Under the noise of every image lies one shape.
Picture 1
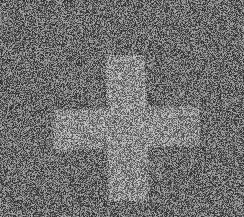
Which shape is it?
cross
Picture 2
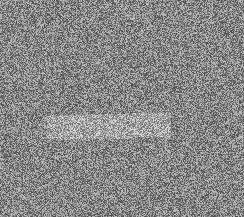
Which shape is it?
bar
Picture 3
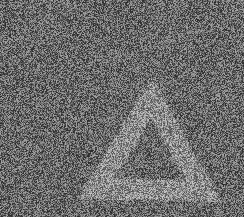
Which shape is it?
triangle frame
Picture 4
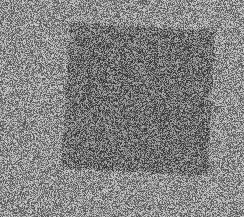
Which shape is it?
square
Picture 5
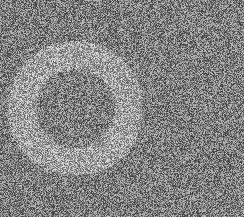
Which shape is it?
ring
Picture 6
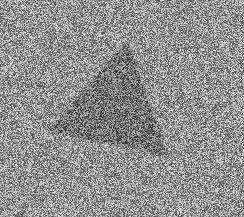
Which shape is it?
triangle
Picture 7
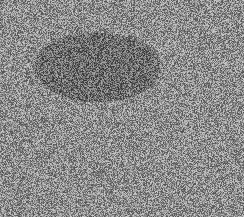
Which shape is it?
ellipse
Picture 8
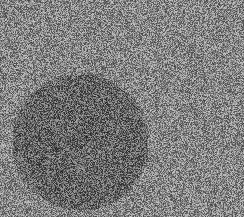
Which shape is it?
disc
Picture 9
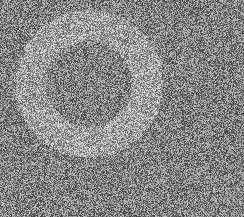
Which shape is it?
ring
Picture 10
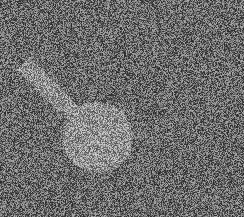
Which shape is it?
lollipop
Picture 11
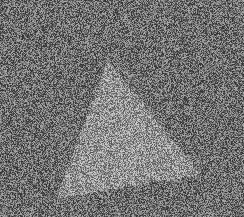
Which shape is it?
triangle
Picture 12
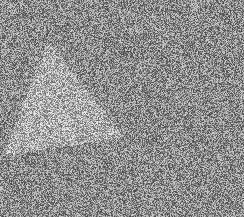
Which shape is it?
triangle
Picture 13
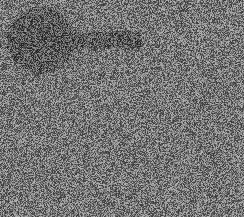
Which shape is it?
lollipop
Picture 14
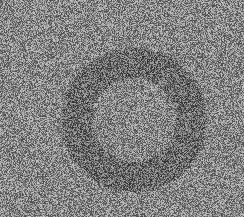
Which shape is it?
ring
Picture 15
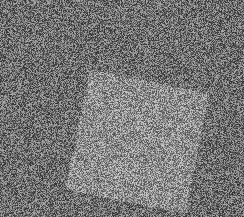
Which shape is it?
square
